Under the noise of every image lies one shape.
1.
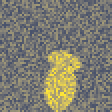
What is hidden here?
light footprint
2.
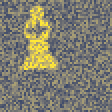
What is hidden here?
light chess bishop
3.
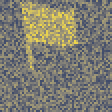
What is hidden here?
light flag
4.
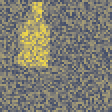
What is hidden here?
light bottle
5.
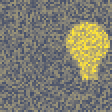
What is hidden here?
light light bulb
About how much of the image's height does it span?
half
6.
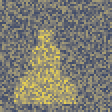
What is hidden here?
light chess pawn
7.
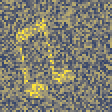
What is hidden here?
light pair of musical notes
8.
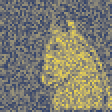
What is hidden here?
light chess knight
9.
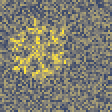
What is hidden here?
light snowflake
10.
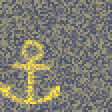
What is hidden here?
light anchor
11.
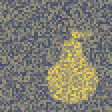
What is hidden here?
light pear
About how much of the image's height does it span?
two thirds
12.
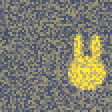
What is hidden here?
light rabbit's head
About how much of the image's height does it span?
half
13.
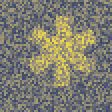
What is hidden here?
light asterisk
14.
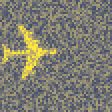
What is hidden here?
light airplane
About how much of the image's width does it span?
half
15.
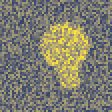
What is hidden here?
light light bulb
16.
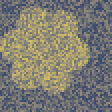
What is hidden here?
light flower
